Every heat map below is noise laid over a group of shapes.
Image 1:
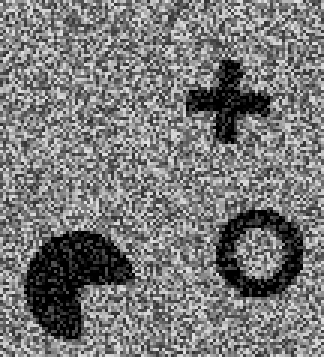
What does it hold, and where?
top right: dark cross; bottom left: dark disc with a wedge cut out; bottom right: dark ring
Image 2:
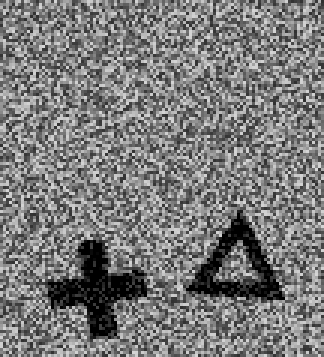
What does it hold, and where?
bottom left: dark cross; bottom right: dark triangle frame
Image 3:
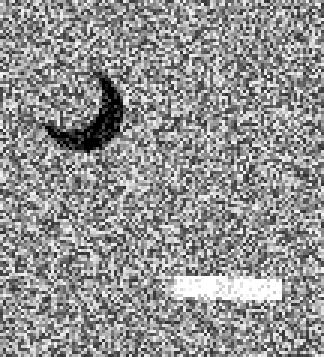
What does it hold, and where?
top left: dark crescent; bottom right: light bar
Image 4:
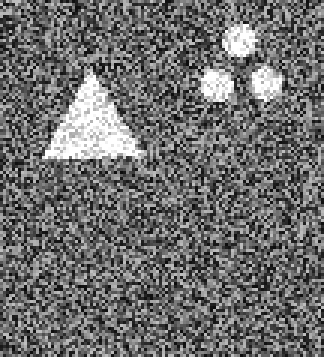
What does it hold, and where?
top left: light triangle; top right: light three dots
